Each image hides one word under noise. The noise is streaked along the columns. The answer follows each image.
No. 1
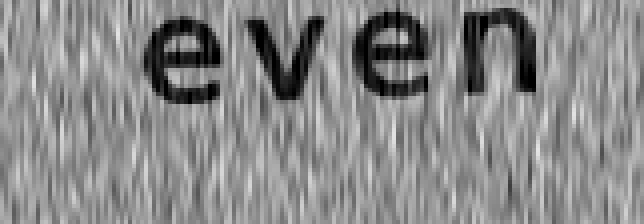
even
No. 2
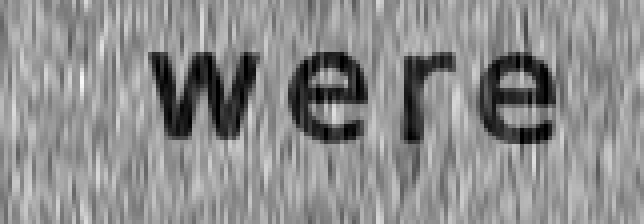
were
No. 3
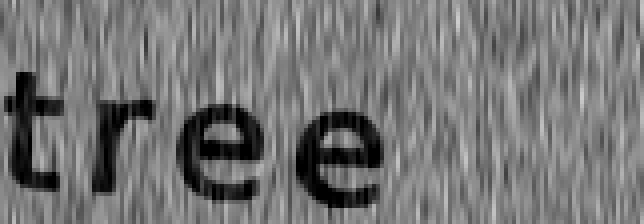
tree
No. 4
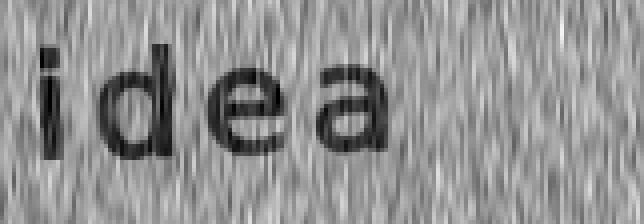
idea
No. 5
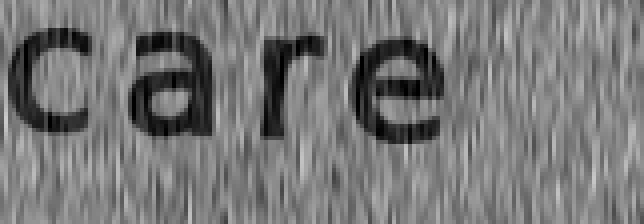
care
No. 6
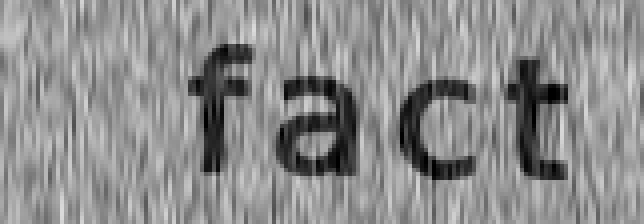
fact
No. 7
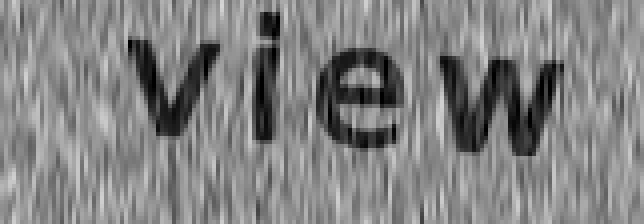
view
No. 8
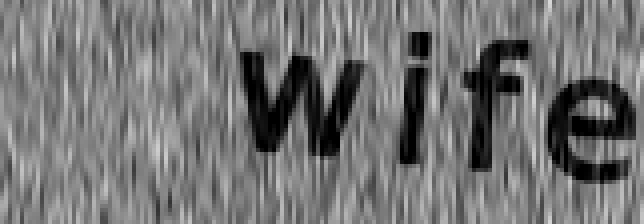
wife
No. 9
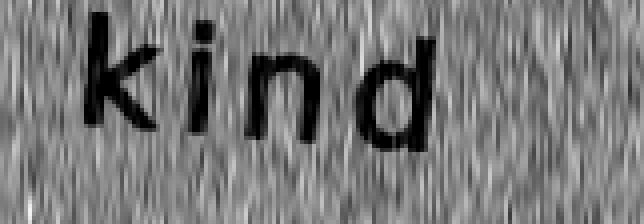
kind
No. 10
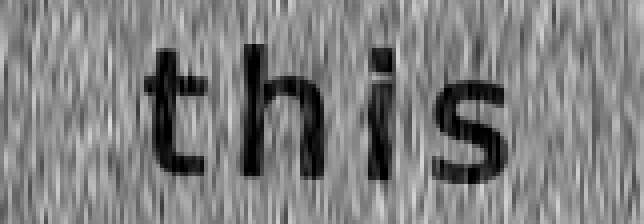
this
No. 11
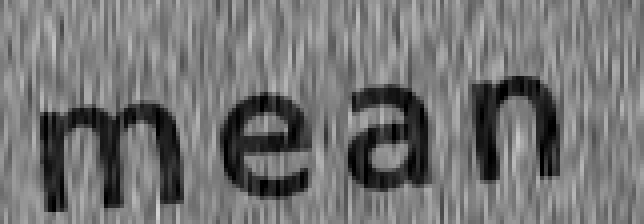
mean
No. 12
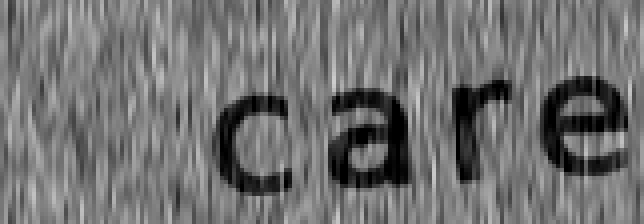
care
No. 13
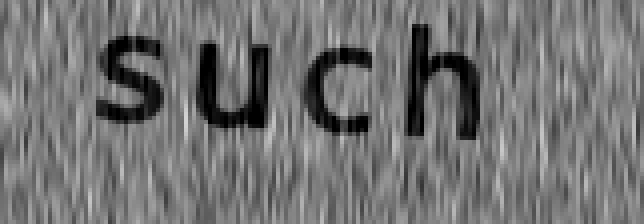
such
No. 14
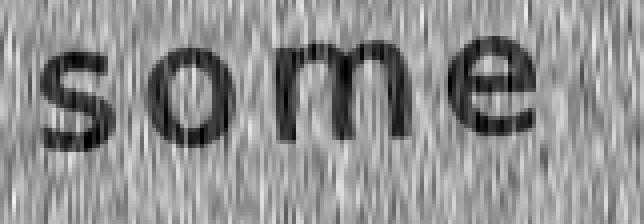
some
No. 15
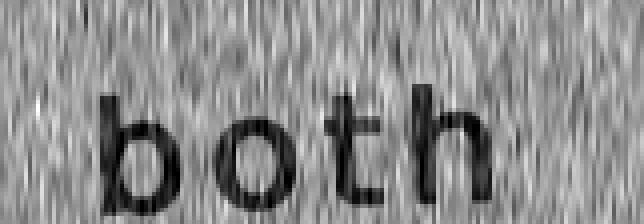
both
